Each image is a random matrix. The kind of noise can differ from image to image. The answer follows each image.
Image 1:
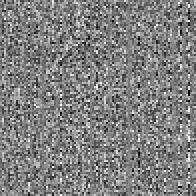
columns of uneven size
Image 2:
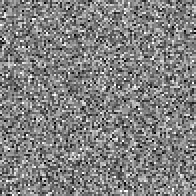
independent entries
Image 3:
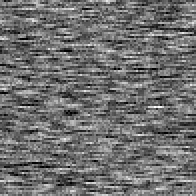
streaked along the rows
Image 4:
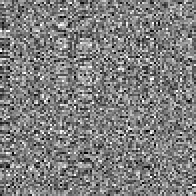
low rank plus noise
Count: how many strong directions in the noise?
one
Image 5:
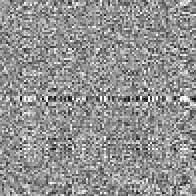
low rank plus noise
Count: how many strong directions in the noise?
one
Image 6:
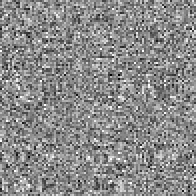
low rank plus noise
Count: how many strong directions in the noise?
three or four
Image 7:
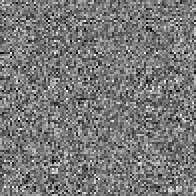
low rank plus noise
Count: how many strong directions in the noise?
three or four
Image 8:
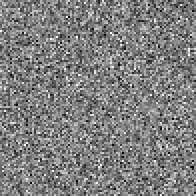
independent entries
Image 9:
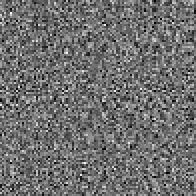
low rank plus noise
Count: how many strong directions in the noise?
three or four
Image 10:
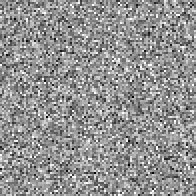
independent entries
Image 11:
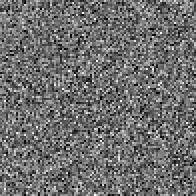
independent entries
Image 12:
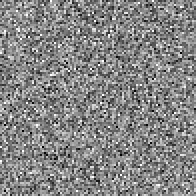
independent entries
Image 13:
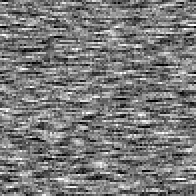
streaked along the rows
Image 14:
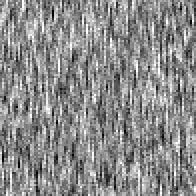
streaked along the columns
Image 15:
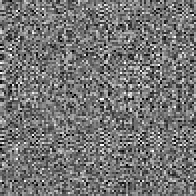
low rank plus noise
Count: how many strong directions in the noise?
one
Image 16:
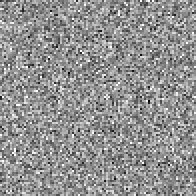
independent entries
